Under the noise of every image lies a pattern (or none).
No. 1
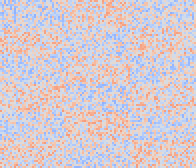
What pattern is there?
a checkerboard
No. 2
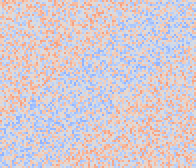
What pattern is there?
a diagonal band
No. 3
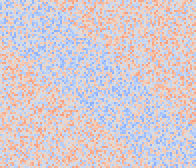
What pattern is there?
a diagonal band
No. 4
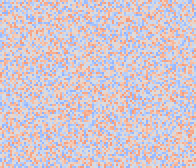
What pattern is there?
only noise
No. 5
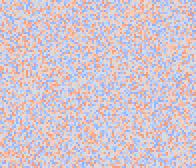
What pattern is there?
only noise
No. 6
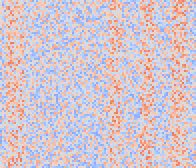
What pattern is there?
bands of columns
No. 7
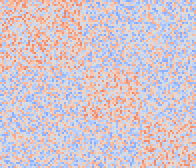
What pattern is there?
blocks along the diagonal
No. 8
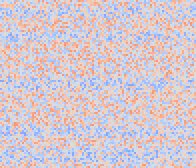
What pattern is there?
bands of rows
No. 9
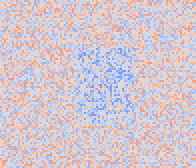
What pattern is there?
one block
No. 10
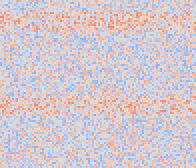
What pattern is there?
bands of rows
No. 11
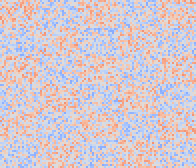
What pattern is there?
a checkerboard
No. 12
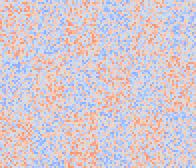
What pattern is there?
a checkerboard
